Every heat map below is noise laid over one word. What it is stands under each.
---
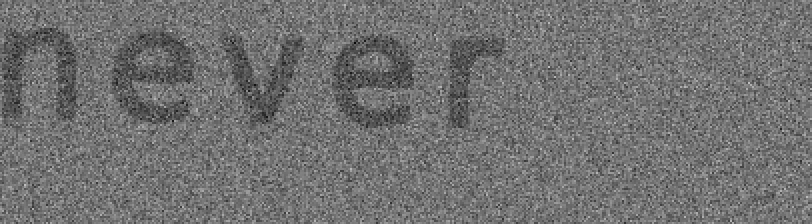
never
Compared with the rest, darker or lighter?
darker
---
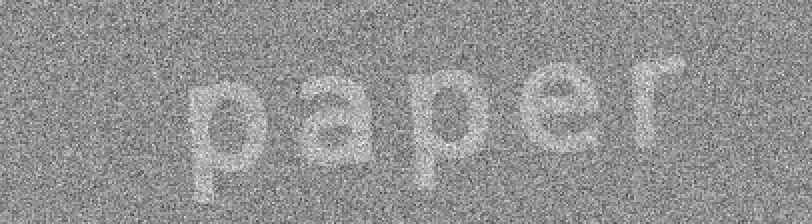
paper
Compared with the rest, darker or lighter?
lighter
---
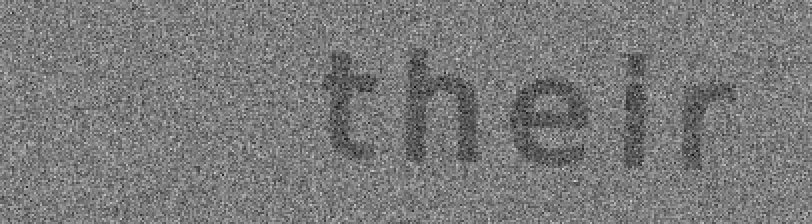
their
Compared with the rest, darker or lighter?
darker
